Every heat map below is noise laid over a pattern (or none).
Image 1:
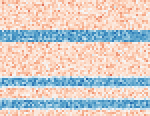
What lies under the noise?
bands of rows
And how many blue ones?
3
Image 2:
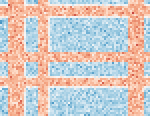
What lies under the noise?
bands of rows crossing bands of columns
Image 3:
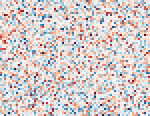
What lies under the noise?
only noise
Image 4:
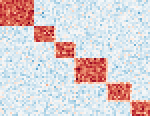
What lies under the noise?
blocks along the diagonal
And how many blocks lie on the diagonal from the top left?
6
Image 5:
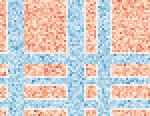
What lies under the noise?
bands of rows crossing bands of columns
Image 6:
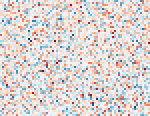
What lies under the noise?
only noise
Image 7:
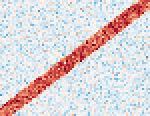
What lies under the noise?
a diagonal band
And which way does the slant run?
bottom left to top right
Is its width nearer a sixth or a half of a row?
a sixth
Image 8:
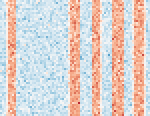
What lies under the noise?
bands of columns
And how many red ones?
5
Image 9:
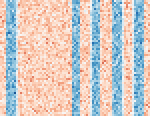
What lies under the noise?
bands of columns
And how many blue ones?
5
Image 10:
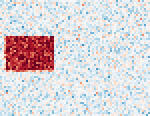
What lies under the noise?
one block
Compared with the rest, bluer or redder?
redder
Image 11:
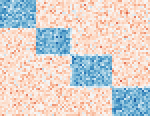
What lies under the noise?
blocks along the diagonal
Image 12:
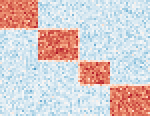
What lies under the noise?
blocks along the diagonal
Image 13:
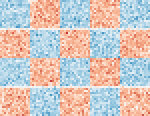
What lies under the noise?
a checkerboard
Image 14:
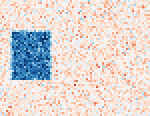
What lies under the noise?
one block
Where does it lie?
middle left
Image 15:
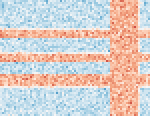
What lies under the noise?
bands of rows crossing bands of columns
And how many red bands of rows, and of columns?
3 and 1
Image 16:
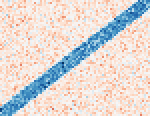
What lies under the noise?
a diagonal band
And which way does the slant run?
bottom left to top right
